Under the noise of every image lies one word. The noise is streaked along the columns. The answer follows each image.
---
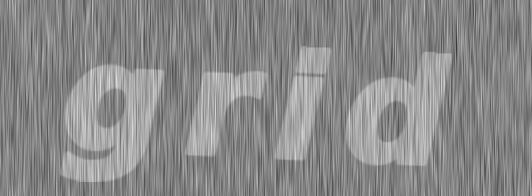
grid
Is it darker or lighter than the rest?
lighter
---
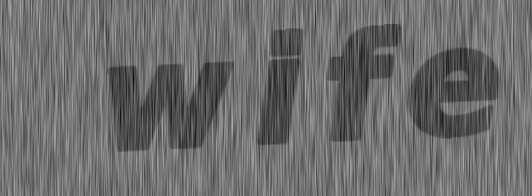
wife
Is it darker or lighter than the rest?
darker
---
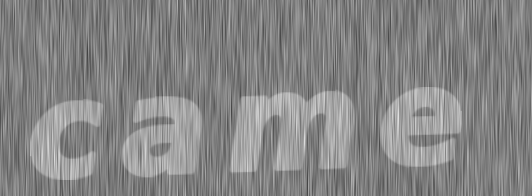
came
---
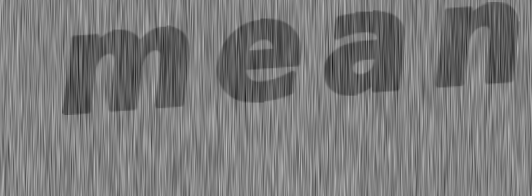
mean
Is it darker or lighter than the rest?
darker
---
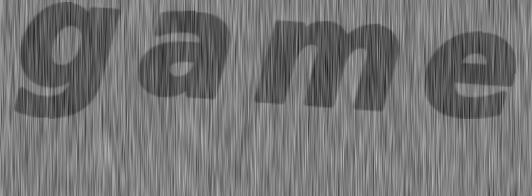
game
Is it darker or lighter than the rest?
darker
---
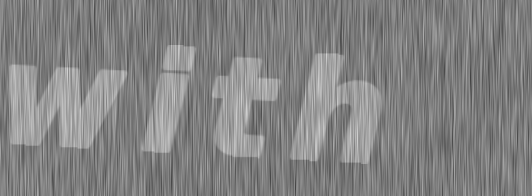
with
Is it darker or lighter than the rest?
lighter
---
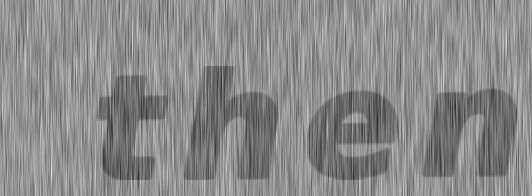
then
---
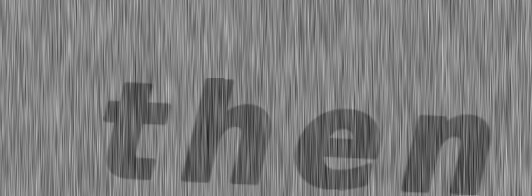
then
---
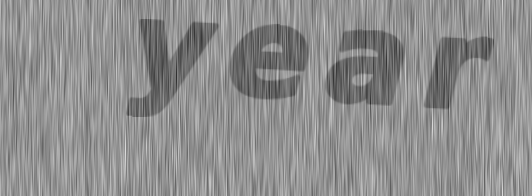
year
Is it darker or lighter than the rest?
darker
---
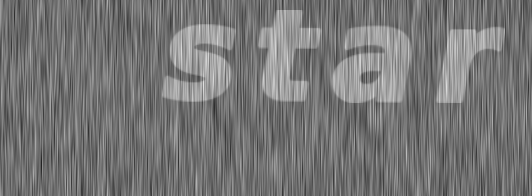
star
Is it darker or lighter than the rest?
lighter
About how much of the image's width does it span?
two thirds
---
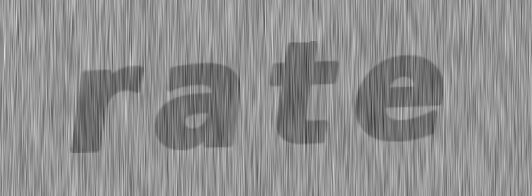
rate
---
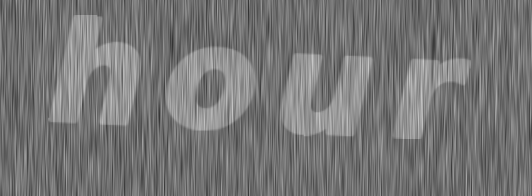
hour
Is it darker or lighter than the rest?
lighter
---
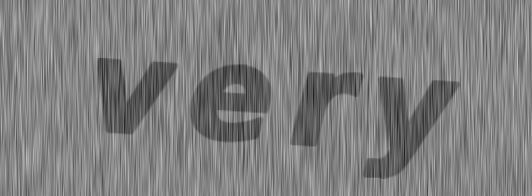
very
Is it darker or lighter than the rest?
darker
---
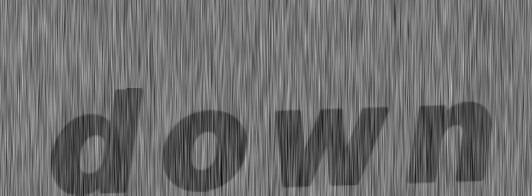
down
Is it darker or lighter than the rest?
darker
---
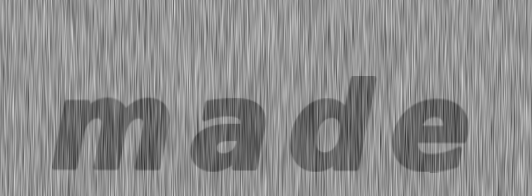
made
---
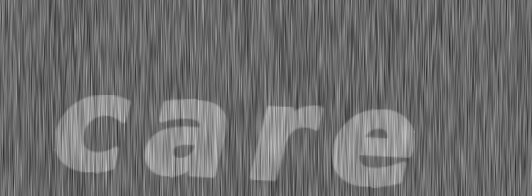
care
